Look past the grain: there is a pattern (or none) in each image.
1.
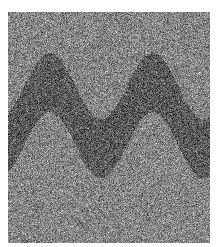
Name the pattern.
a wavy band
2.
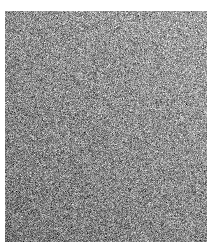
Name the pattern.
a smooth slope
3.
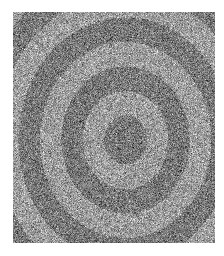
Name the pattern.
rings round one point
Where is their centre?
centre
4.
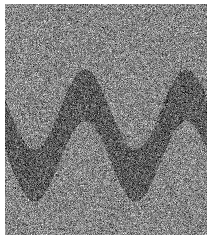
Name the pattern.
a wavy band
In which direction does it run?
left to right
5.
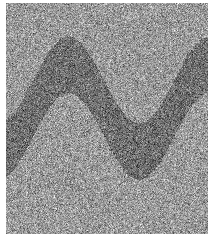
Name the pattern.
a wavy band
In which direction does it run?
left to right
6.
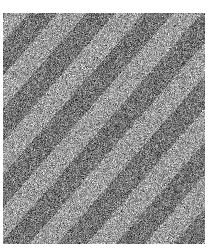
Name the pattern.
diagonal stripes
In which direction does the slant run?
bottom left to top right
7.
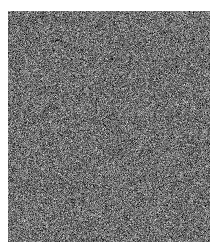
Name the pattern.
only noise
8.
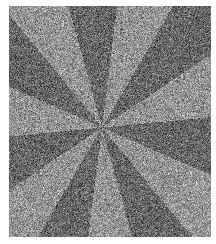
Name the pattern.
spokes from one point
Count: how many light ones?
7
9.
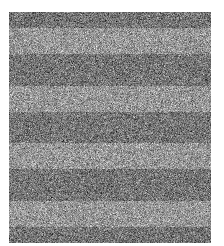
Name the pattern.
horizontal stripes
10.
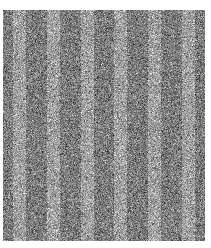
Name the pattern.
vertical stripes
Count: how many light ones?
6
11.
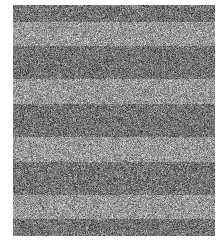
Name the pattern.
horizontal stripes
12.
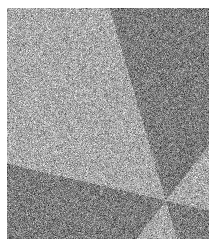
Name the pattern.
spokes from one point
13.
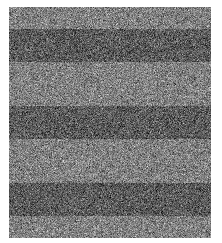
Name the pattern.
horizontal stripes
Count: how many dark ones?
3
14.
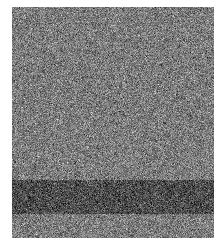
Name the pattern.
one horizontal stripe
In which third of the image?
bottom
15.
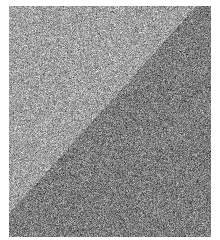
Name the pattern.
a sharp edge
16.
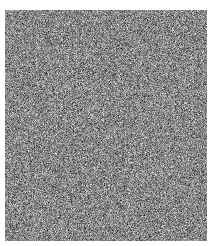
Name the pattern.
only noise
